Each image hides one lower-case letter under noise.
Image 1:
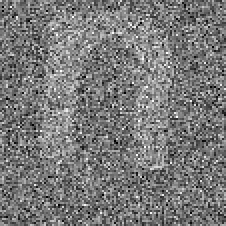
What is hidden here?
light n
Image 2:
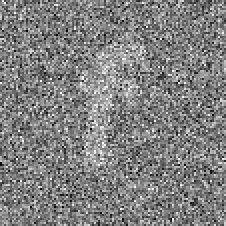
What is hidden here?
light f
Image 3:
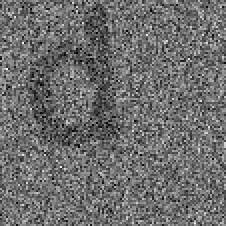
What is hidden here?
dark d
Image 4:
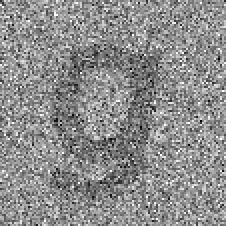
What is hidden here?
dark g
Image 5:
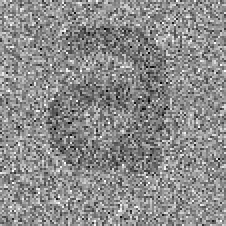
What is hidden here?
dark a
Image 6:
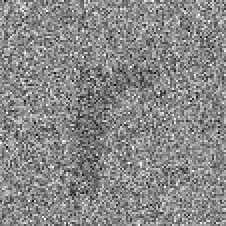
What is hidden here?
dark r
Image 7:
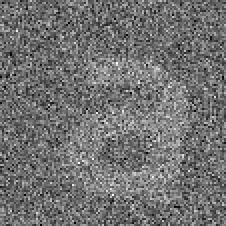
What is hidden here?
light a
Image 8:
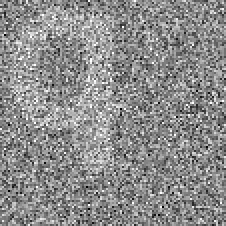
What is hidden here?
light q
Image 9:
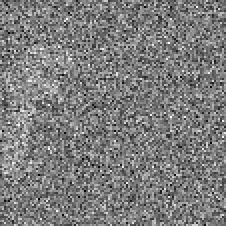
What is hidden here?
light f
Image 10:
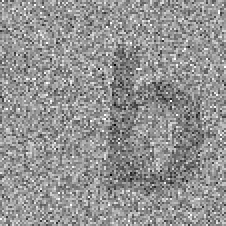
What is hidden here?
dark b
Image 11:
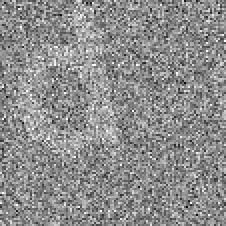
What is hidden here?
light d
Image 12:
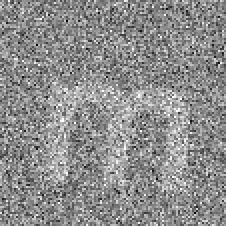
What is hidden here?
light m
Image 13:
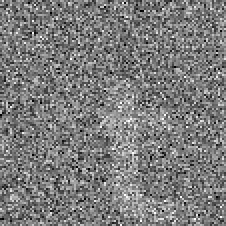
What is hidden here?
light t
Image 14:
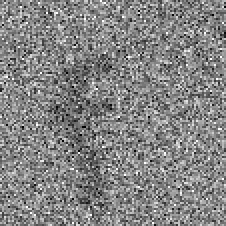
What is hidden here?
dark f
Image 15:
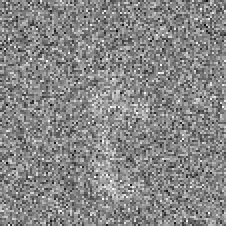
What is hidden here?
light t
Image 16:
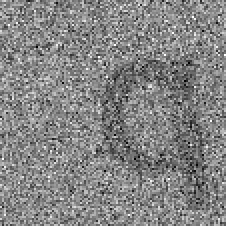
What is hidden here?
dark q
